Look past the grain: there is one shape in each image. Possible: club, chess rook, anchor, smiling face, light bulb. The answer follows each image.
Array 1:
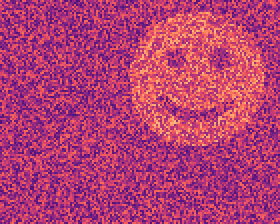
smiling face
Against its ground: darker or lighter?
lighter
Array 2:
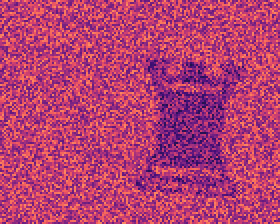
chess rook
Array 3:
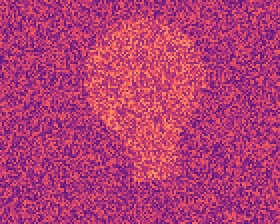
light bulb
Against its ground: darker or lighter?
lighter
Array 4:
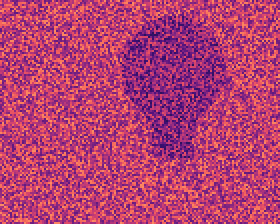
light bulb
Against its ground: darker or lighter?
darker
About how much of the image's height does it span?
two thirds
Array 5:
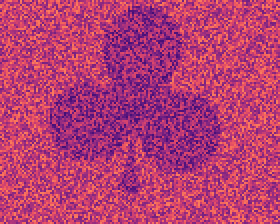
club
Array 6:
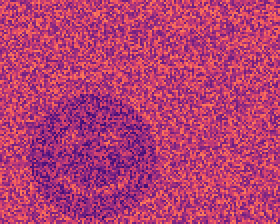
smiling face
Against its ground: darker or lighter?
darker
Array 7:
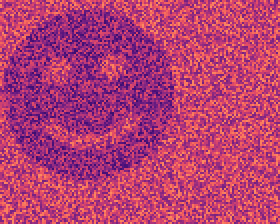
smiling face
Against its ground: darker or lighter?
darker
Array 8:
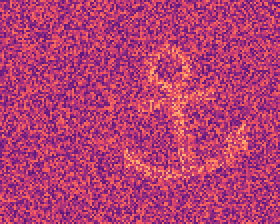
anchor
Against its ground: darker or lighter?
lighter
